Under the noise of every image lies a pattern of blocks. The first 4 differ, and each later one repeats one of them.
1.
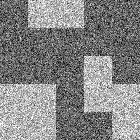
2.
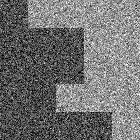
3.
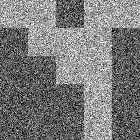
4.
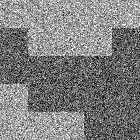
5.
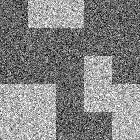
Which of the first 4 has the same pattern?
1
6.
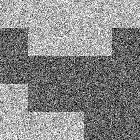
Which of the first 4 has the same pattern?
4
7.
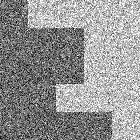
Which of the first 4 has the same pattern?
2
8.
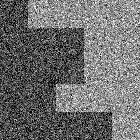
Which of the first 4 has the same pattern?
2
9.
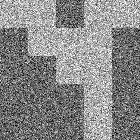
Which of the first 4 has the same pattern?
3
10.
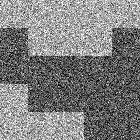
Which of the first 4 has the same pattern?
4
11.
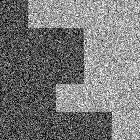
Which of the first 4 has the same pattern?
2
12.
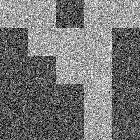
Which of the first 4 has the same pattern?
3
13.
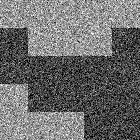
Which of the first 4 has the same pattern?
4
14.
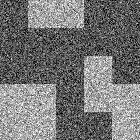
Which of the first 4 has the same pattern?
1
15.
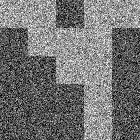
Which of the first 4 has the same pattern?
3
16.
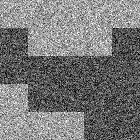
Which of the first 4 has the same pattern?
4
